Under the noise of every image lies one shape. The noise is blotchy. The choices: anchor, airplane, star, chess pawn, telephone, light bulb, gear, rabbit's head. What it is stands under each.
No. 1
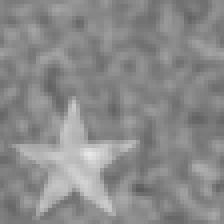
star
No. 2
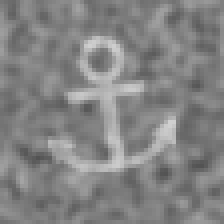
anchor
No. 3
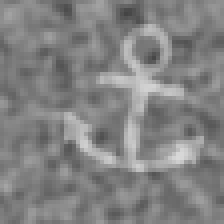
anchor
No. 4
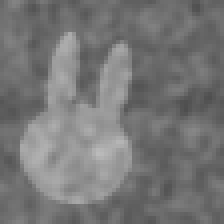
rabbit's head
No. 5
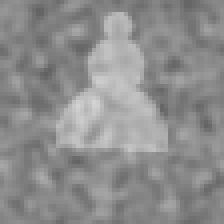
chess pawn
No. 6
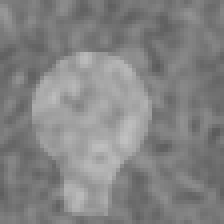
light bulb
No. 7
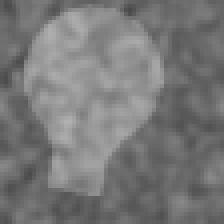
light bulb
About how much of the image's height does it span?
nearly all
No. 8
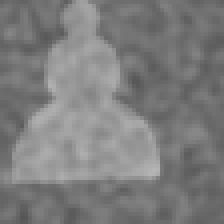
chess pawn
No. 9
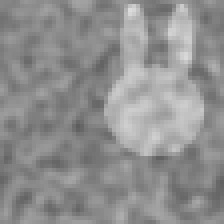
rabbit's head
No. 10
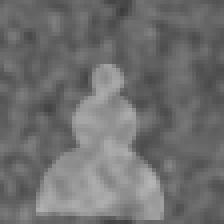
chess pawn
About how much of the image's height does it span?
two thirds
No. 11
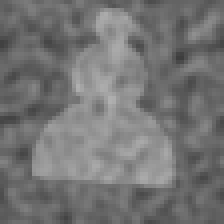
chess pawn
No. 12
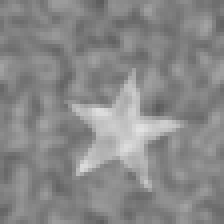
star
